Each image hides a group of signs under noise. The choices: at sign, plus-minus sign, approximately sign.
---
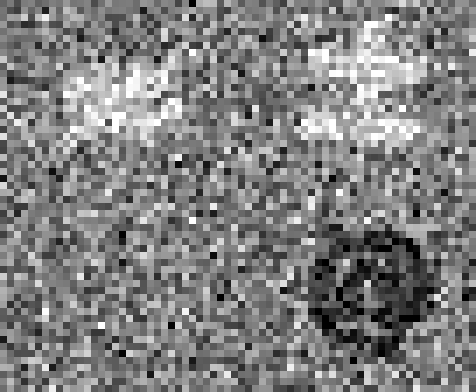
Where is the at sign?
bottom right
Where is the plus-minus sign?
top right
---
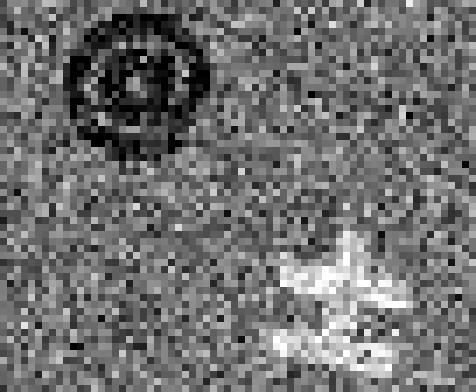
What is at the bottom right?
plus-minus sign
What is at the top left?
at sign
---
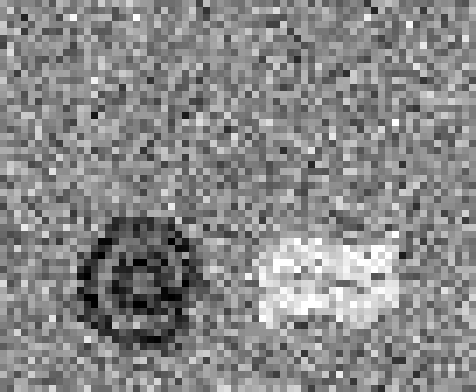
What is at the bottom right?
approximately sign
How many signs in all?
2
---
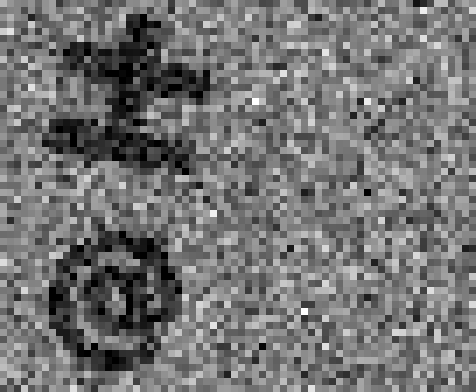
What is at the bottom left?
at sign
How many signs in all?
2
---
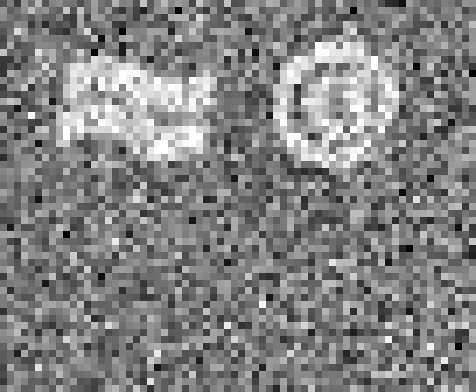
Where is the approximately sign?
top left
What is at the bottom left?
nothing
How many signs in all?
2
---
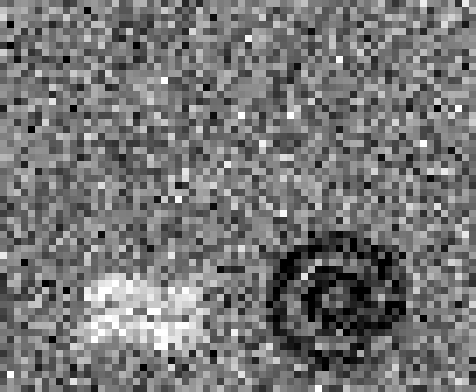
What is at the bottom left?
approximately sign
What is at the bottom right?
at sign
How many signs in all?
2
